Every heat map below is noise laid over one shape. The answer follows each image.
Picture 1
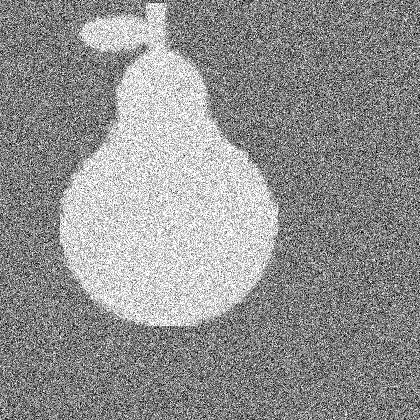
pear
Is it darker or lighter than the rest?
lighter
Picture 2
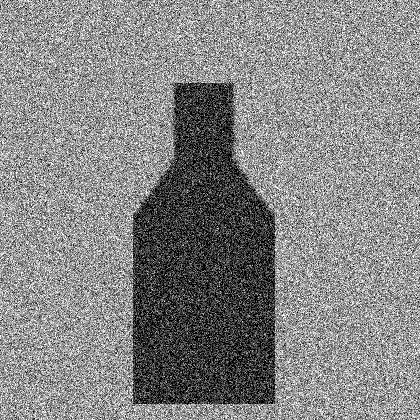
bottle
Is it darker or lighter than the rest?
darker
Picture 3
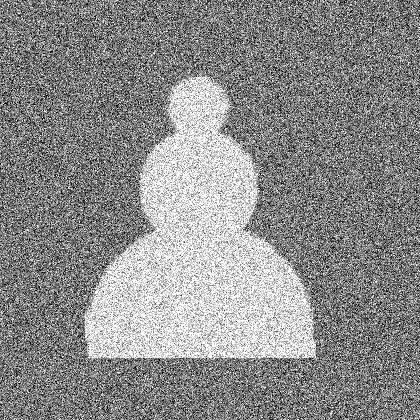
chess pawn
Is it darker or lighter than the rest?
lighter
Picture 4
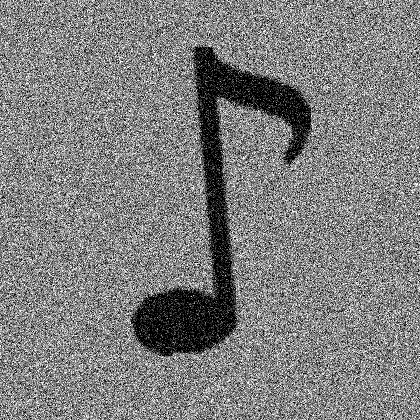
musical note
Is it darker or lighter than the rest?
darker
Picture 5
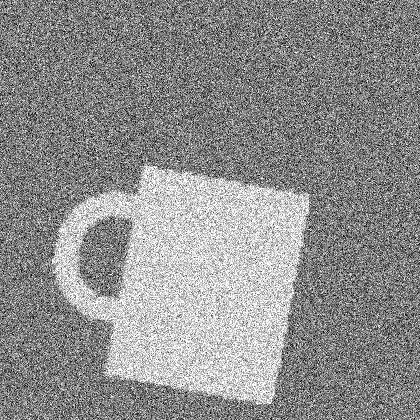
cup
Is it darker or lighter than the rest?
lighter
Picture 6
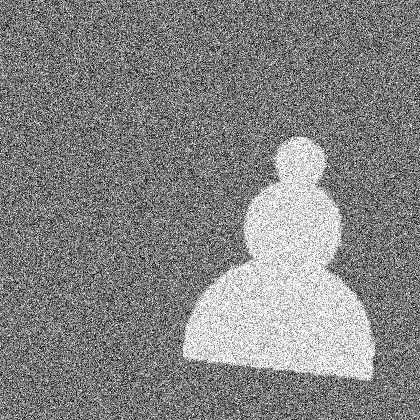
chess pawn
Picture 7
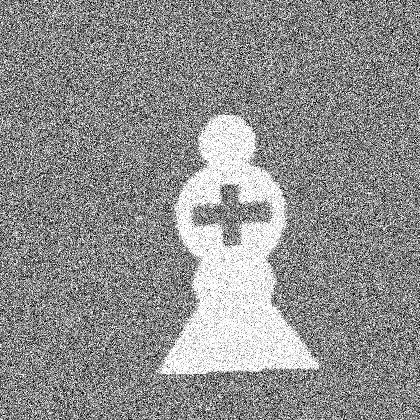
chess bishop
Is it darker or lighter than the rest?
lighter
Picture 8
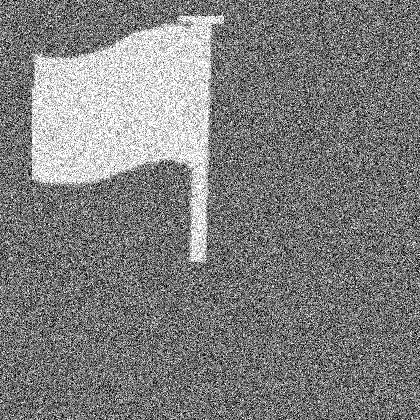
flag
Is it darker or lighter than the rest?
lighter
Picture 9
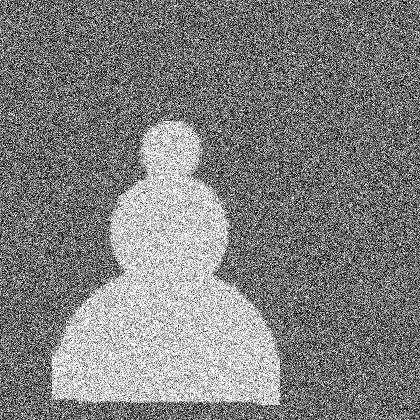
chess pawn
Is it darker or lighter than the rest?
lighter
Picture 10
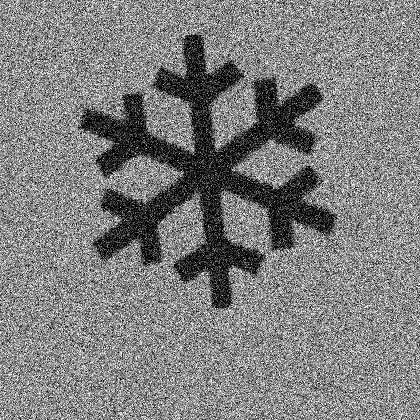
snowflake
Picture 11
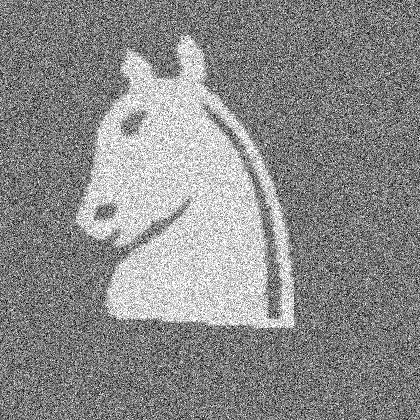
chess knight
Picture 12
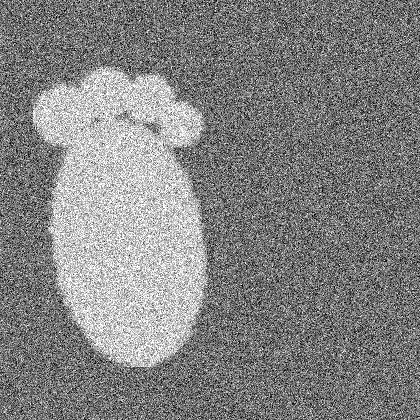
footprint
